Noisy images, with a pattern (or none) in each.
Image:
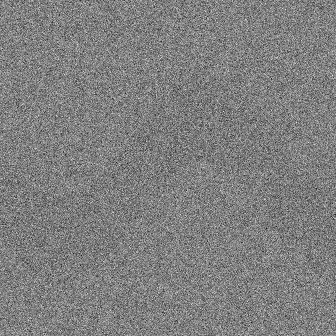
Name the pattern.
a wavy band
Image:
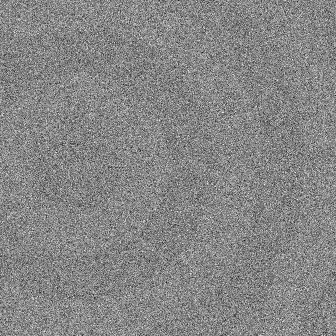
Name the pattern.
rings round one point
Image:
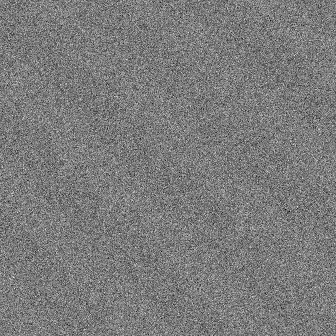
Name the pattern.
diagonal stripes
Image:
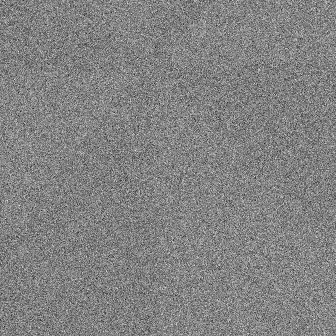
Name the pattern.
spokes from one point
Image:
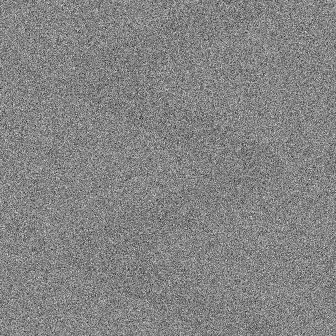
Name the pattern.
a wavy band
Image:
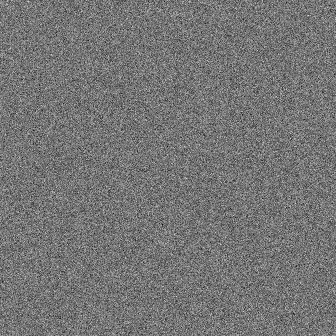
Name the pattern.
only noise
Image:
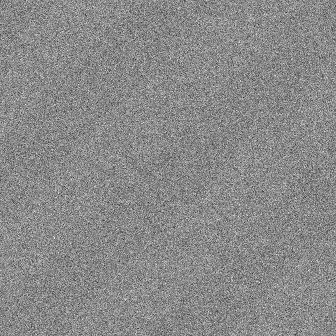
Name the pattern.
diagonal stripes
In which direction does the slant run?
bottom left to top right
